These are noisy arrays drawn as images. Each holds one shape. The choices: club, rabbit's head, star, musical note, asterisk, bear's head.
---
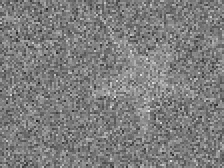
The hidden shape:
star
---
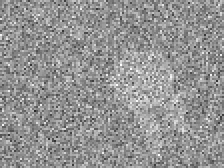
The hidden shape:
rabbit's head
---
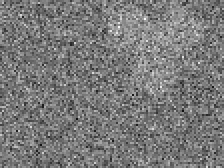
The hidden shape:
club
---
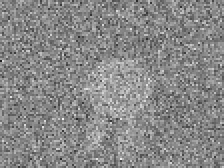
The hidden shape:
rabbit's head
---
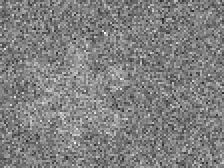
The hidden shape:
asterisk
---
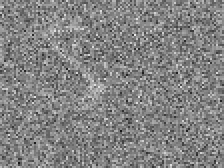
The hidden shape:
musical note
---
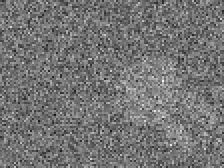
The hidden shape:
rabbit's head
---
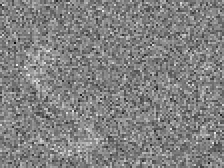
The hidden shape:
musical note
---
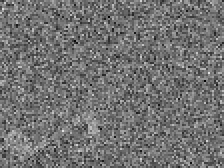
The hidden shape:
musical note
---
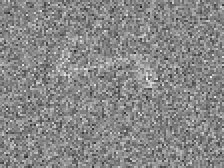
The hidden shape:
musical note
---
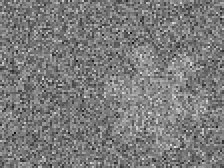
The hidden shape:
asterisk
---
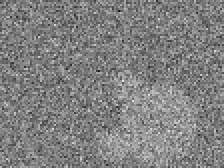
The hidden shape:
bear's head
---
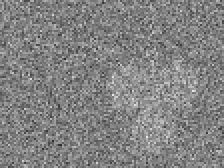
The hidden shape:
club
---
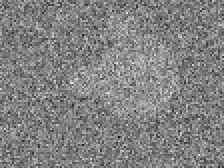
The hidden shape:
bear's head
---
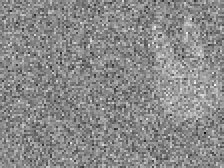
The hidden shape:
rabbit's head
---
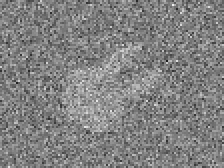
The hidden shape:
rabbit's head
